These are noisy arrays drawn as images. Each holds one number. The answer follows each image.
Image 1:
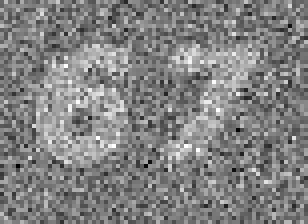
67
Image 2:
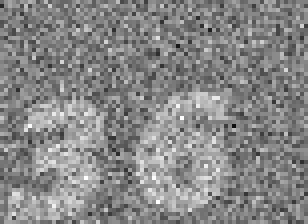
36
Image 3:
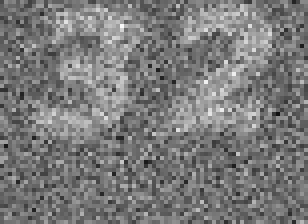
32
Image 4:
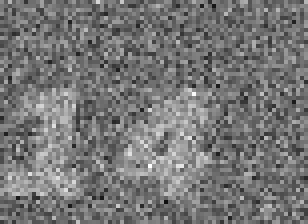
14
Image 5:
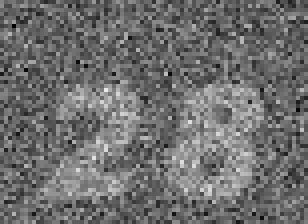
28
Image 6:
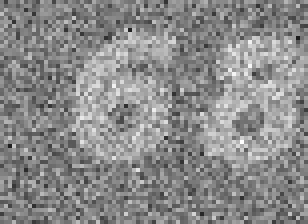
68
